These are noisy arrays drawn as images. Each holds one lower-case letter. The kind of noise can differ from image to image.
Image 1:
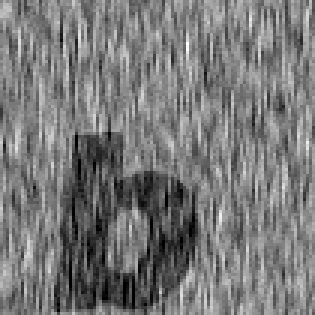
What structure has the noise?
streaked along the columns
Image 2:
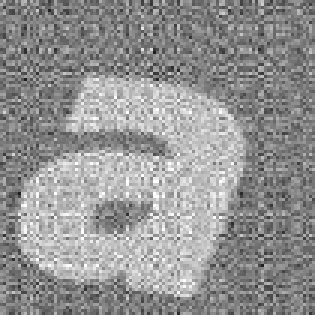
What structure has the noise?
low rank plus noise
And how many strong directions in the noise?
one
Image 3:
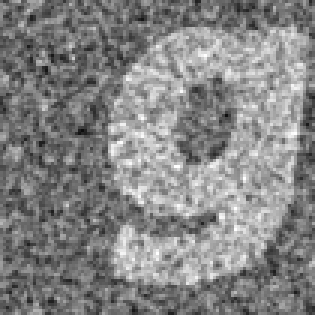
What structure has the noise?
blotchy
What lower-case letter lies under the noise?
g
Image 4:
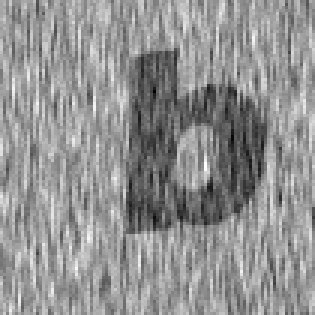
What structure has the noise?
streaked along the columns
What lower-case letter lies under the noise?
b
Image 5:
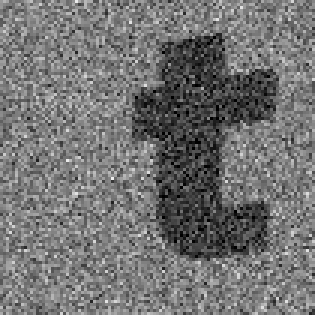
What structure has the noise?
independent entries
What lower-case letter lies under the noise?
t
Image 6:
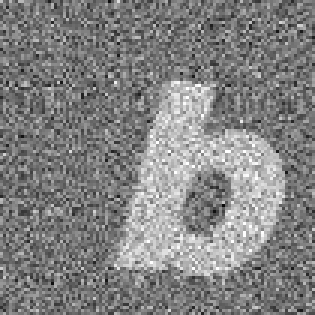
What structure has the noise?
low rank plus noise
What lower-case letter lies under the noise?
b
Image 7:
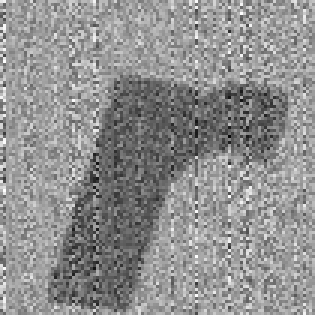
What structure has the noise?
columns of uneven size
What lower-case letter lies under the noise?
r
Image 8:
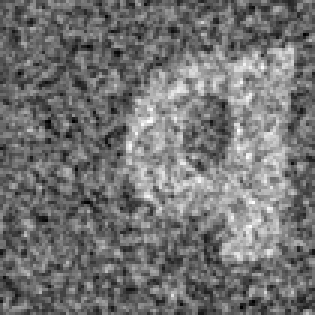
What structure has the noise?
blotchy
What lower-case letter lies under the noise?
q
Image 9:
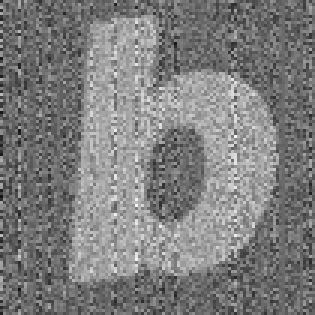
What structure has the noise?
columns of uneven size
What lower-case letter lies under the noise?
b
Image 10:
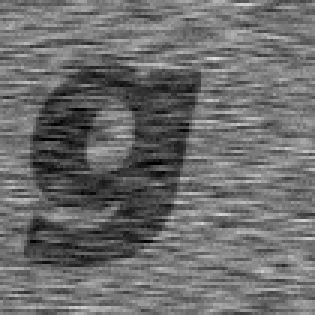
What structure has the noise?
streaked along the rows
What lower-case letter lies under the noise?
g
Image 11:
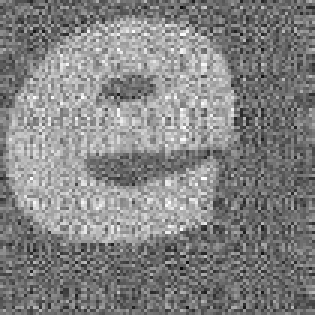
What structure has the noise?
low rank plus noise
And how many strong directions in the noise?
two
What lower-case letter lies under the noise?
e
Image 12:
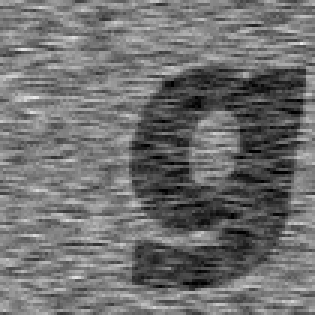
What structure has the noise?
streaked along the rows
